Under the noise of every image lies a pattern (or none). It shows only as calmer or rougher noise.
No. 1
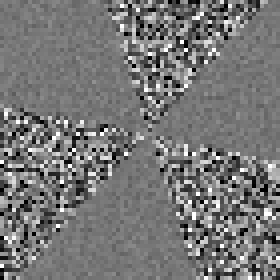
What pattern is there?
spokes from one point
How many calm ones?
3
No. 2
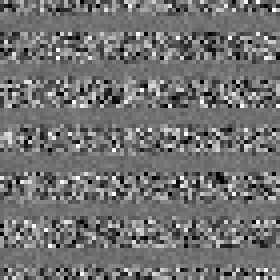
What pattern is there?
horizontal stripes
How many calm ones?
6
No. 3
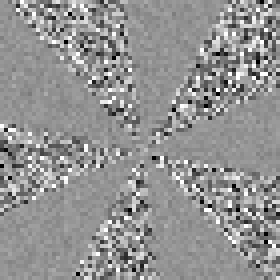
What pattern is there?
spokes from one point
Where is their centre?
centre
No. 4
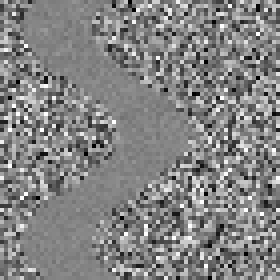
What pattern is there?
a wavy band
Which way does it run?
top to bottom
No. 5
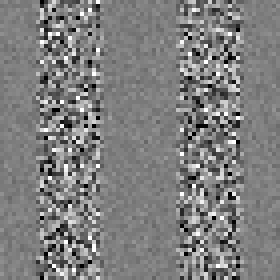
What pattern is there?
vertical stripes
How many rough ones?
2
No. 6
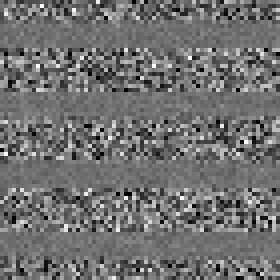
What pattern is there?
horizontal stripes
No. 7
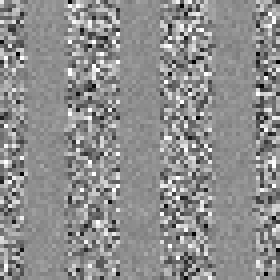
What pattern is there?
vertical stripes
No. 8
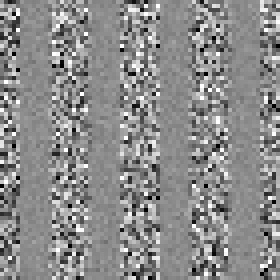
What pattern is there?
vertical stripes
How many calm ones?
4
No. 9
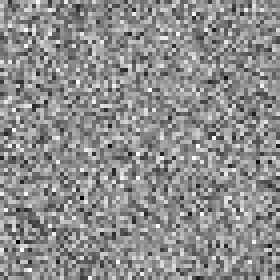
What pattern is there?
only noise
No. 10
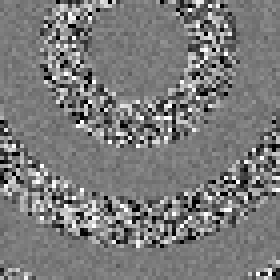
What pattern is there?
rings round one point
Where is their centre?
top middle
